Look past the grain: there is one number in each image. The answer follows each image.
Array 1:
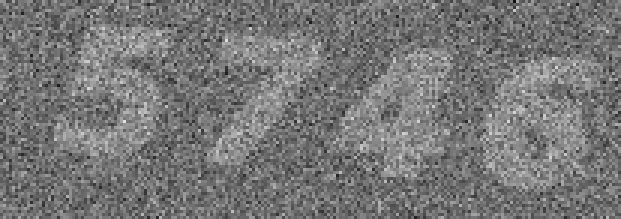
5746
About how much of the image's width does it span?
nearly all
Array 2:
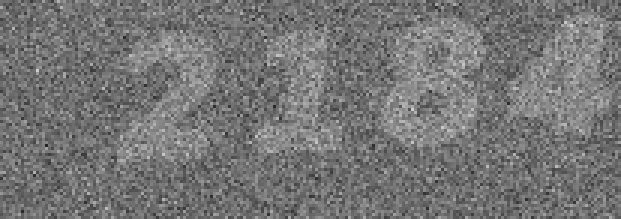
2184
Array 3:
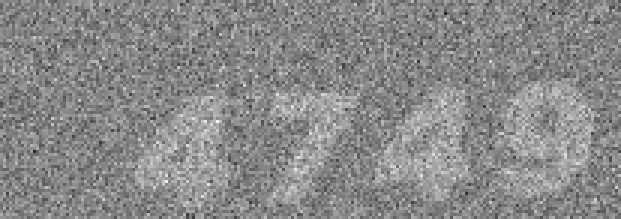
4749
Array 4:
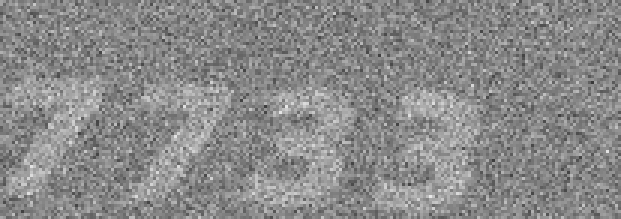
7733
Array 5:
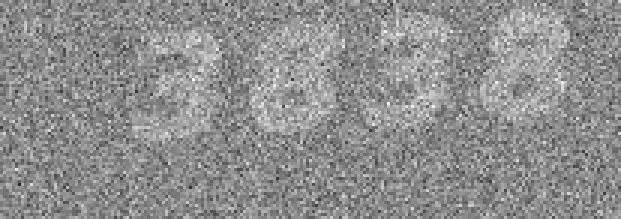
3838
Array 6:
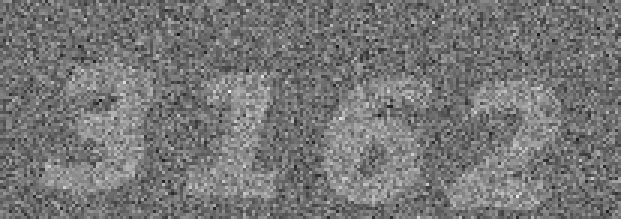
3162
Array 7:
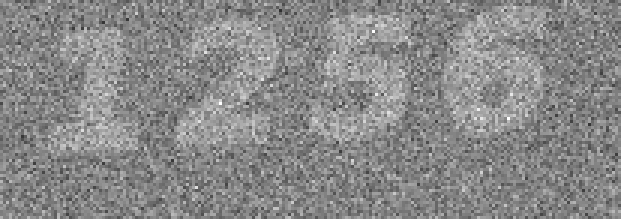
1256
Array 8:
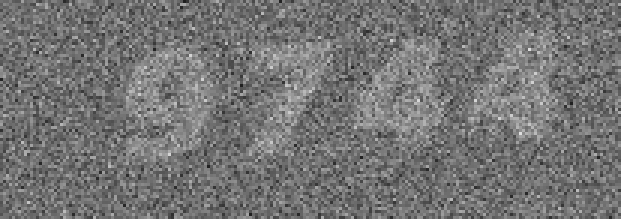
9744
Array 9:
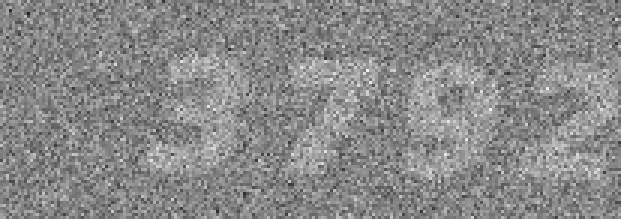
3792
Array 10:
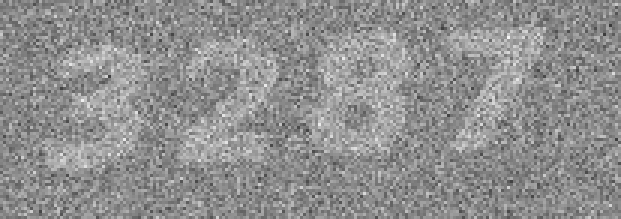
3287
